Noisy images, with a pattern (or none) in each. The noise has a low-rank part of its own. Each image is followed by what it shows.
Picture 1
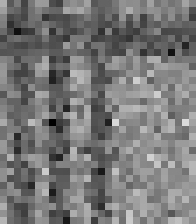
bands of rows crossing bands of columns
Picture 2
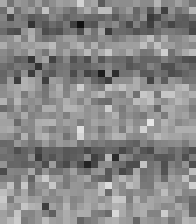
bands of rows
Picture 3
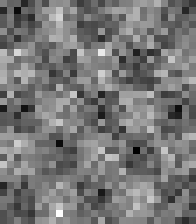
a checkerboard
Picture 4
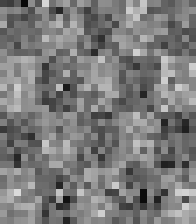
a checkerboard
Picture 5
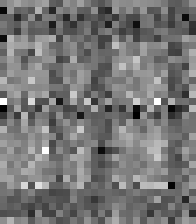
bands of rows crossing bands of columns
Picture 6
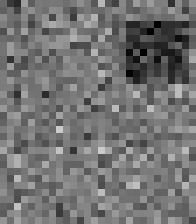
one block
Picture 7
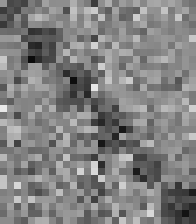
blocks along the diagonal
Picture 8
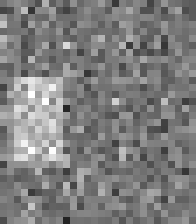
one block
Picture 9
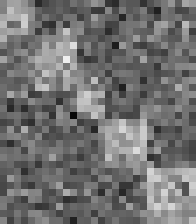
blocks along the diagonal
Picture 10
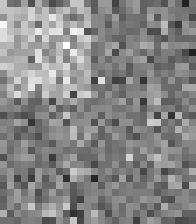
one block
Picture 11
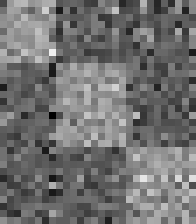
blocks along the diagonal
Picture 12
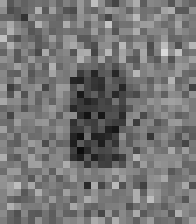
one block
